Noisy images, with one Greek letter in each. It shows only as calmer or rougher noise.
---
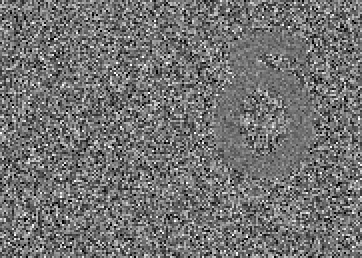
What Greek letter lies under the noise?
delta
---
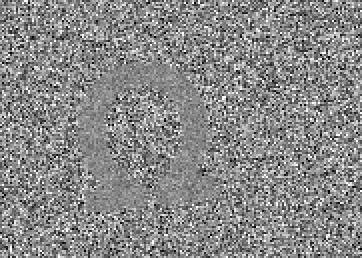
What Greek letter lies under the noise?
omega
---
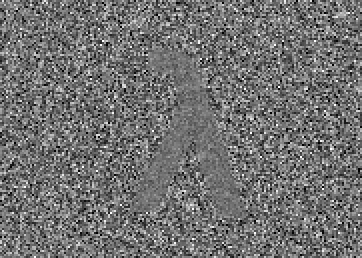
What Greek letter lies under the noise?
lambda
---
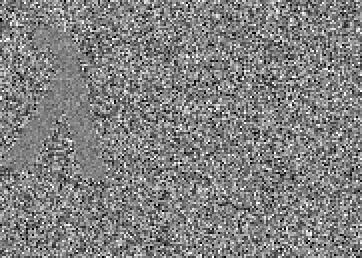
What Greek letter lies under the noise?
lambda
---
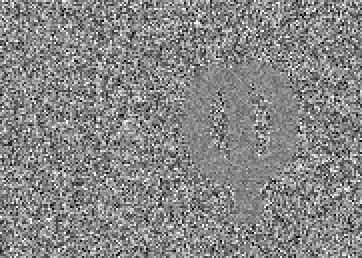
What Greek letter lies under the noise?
phi
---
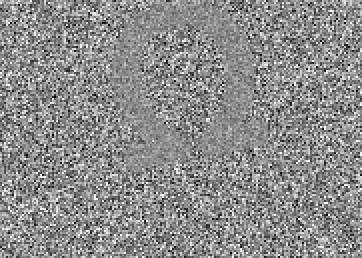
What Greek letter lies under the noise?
omega
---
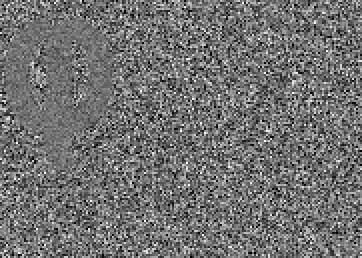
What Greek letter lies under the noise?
phi
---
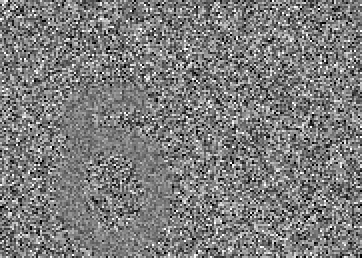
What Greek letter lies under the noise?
delta
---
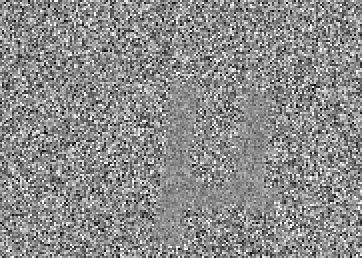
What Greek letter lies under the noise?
mu
